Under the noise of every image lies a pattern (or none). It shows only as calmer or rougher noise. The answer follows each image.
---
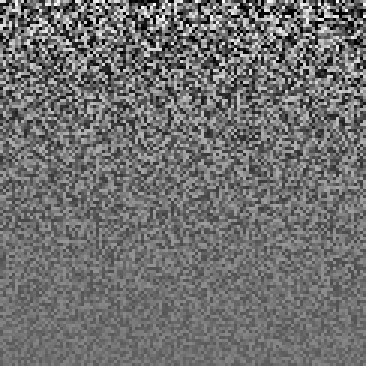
a smooth slope
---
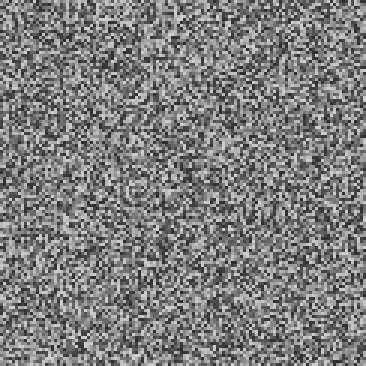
only noise
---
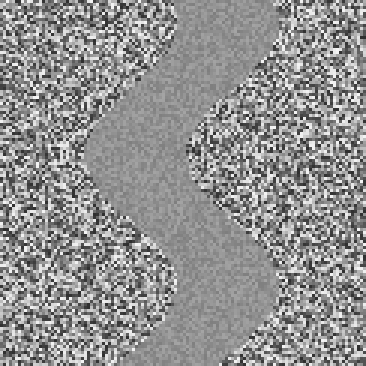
a wavy band
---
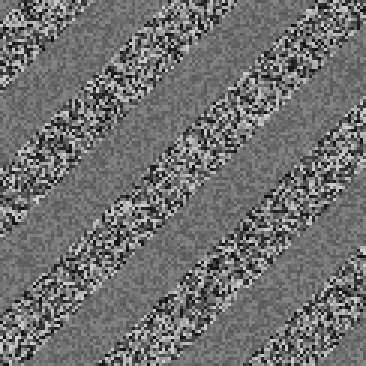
diagonal stripes
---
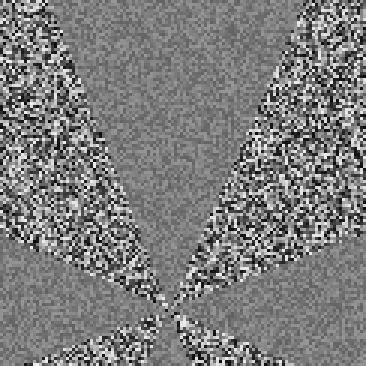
spokes from one point
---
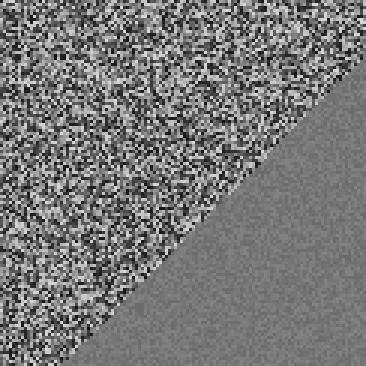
a sharp edge
